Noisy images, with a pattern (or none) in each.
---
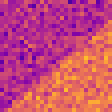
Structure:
a sharp edge
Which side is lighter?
bottom right
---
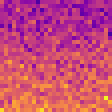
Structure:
a smooth slope
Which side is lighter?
bottom
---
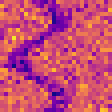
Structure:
a wavy band
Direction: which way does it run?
top to bottom
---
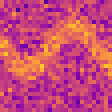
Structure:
a wavy band
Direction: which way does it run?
left to right
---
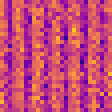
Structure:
vertical stripes
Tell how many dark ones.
6
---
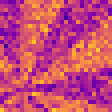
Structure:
spokes from one point
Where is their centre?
bottom left
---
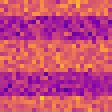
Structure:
horizontal stripes
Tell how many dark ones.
2
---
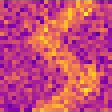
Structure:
a wavy band
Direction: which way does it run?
top to bottom
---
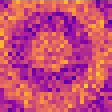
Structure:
rings round one point
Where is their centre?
centre
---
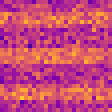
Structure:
horizontal stripes
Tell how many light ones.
3
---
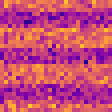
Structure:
horizontal stripes
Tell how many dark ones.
3
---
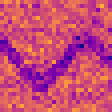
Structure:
a wavy band
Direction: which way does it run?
left to right
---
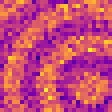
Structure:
rings round one point
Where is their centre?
bottom right
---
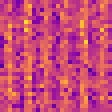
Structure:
vertical stripes
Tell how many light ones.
6
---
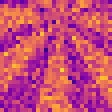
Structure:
spokes from one point
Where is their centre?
top middle
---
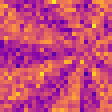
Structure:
spokes from one point
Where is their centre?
middle right
